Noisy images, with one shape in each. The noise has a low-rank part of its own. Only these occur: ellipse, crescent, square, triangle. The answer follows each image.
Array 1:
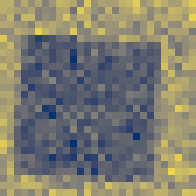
square
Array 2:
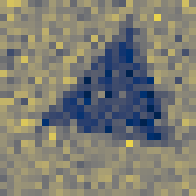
triangle
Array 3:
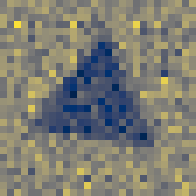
triangle
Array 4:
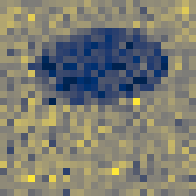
ellipse
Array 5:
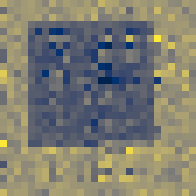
square
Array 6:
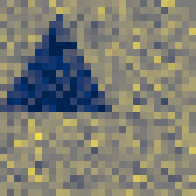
triangle
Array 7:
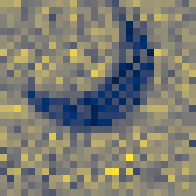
crescent
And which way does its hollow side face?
up and left
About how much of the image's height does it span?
two thirds
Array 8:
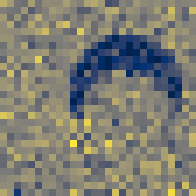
crescent
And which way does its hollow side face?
down
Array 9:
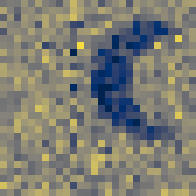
crescent
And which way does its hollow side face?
right
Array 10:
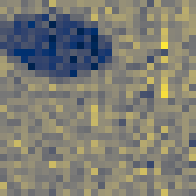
ellipse
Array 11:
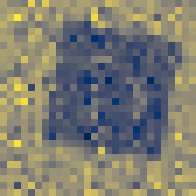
square
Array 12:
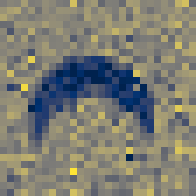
crescent
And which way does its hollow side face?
down
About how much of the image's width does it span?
two thirds
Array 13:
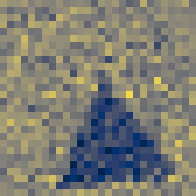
triangle
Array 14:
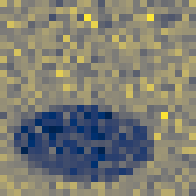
ellipse
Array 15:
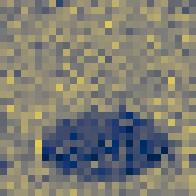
ellipse
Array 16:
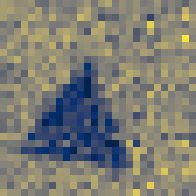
triangle
